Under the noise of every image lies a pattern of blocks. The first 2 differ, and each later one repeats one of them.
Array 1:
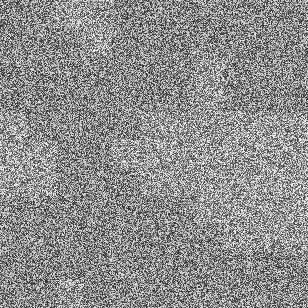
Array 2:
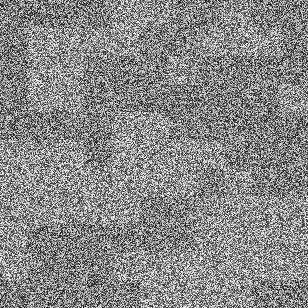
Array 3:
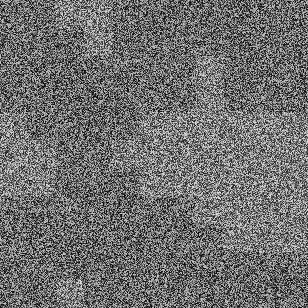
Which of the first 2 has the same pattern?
1
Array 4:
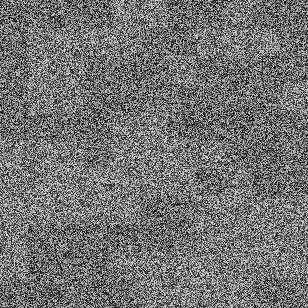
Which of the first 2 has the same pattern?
2
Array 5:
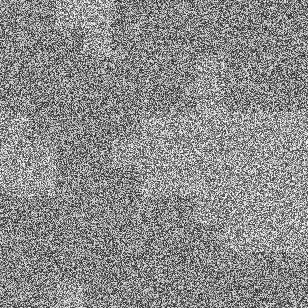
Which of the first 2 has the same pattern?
1
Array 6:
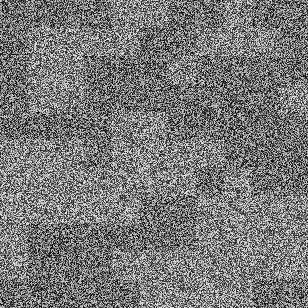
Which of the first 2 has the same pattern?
2
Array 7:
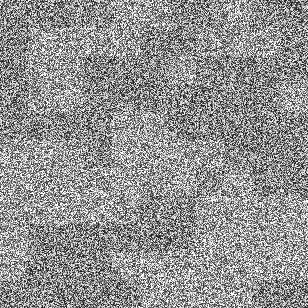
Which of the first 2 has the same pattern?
2
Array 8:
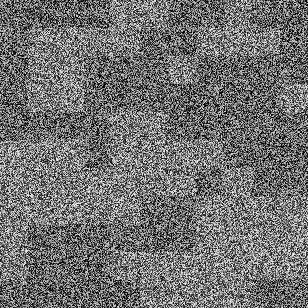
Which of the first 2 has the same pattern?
2
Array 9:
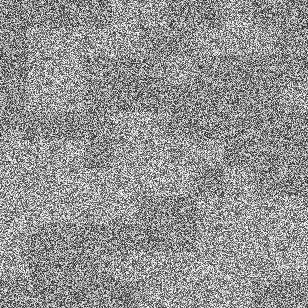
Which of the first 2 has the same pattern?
2
